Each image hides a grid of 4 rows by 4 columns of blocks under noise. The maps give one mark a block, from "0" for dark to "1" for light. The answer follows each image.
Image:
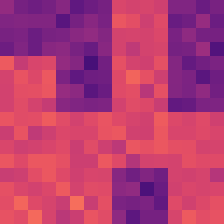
0 0 1 0
1 0 1 0
1 1 1 1
1 1 0 1
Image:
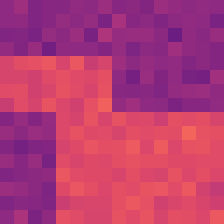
0 0 0 0
1 1 0 0
0 1 1 1
0 1 1 1
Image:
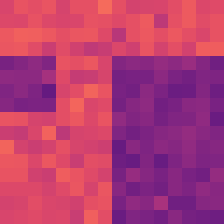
1 1 1 1
0 1 0 0
1 1 0 0
1 1 0 0
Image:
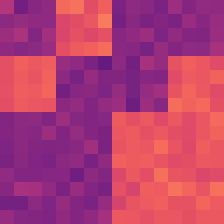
0 1 0 0
1 0 0 1
0 0 1 1
0 0 1 1
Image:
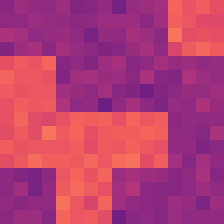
0 0 0 1
1 0 0 0
1 1 1 0
0 1 0 0
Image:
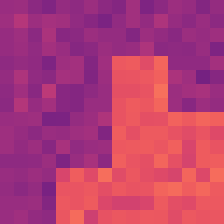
0 0 0 0
0 0 1 0
0 0 1 1
0 1 1 1
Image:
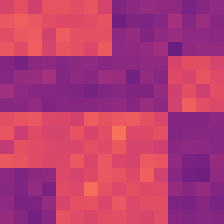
1 1 0 0
0 0 0 1
1 1 1 0
0 1 1 0
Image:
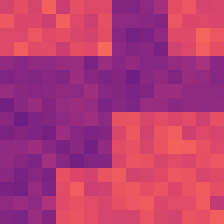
1 1 0 1
0 0 0 0
0 0 1 1
0 1 1 1
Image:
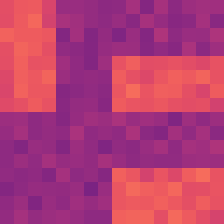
1 0 0 0
1 0 1 1
0 0 0 0
0 0 1 1
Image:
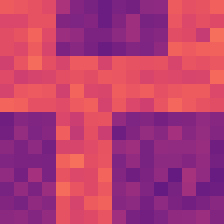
1 0 0 1
1 1 1 1
0 1 0 0
0 1 0 0
